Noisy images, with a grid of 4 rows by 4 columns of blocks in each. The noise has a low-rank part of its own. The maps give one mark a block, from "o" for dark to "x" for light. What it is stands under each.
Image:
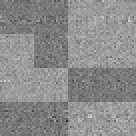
ooxx
xoxx
xxoo
ooxx
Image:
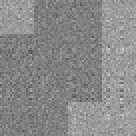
xoox
ooox
ooox
ooxx
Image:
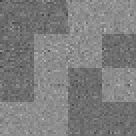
ooxx
oxxo
oxox
xxoo
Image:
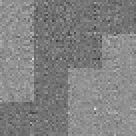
xooo
xoox
xoxx
ooxx
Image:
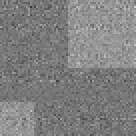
ooxx
ooxx
oooo
xooo
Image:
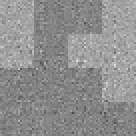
xoox
xoxx
ooox
oooo
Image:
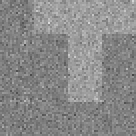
oxxx
ooxo
ooxo
oooo
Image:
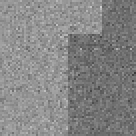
xxxo
xxoo
xxoo
xxoo
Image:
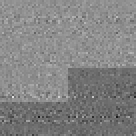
xxxx
xxxx
xxoo
oooo
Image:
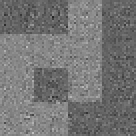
ooxo
xxxo
xoxo
xxoo
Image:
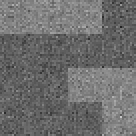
xxxo
oooo
ooxx
ooox
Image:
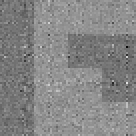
oxxx
oxoo
oxxo
oxxx
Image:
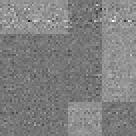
xxox
ooox
ooox
ooxo
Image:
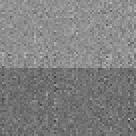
xxxx
xxxx
oooo
oooo
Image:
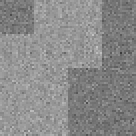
oxxo
xxxo
xxoo
xxoo
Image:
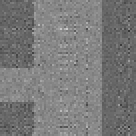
oxxo
oxxo
xxxo
oxxo
